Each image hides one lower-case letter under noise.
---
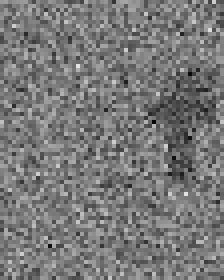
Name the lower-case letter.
f
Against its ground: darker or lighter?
darker
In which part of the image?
middle right
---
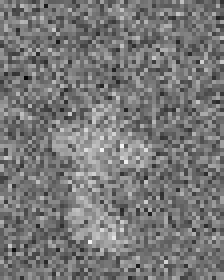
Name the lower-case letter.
t
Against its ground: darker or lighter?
lighter
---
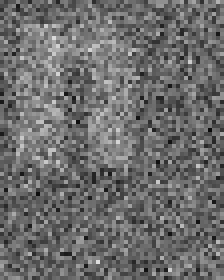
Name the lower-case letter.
n
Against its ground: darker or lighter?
lighter
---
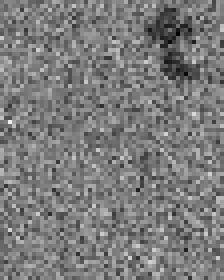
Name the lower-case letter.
t
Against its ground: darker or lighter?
darker
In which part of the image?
top right
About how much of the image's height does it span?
a quarter
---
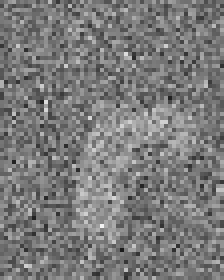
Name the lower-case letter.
r
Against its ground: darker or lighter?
lighter
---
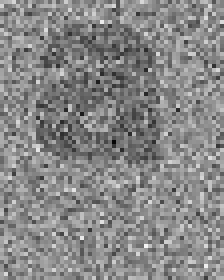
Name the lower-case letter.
a
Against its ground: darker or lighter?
darker
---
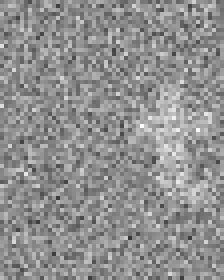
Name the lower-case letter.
t
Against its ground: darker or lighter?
lighter
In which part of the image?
middle right
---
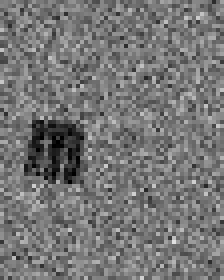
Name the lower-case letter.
m
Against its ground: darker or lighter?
darker
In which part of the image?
middle left
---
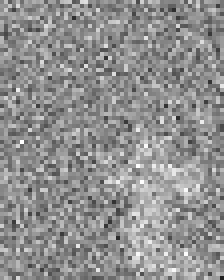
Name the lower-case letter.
t
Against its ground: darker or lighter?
lighter
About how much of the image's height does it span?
half
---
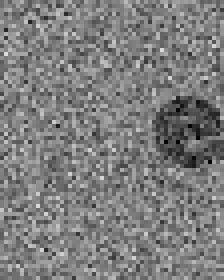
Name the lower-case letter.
e
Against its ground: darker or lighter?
darker
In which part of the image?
middle right
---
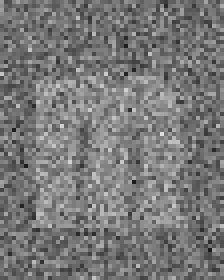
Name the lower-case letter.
m
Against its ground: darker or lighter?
lighter
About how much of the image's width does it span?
two thirds
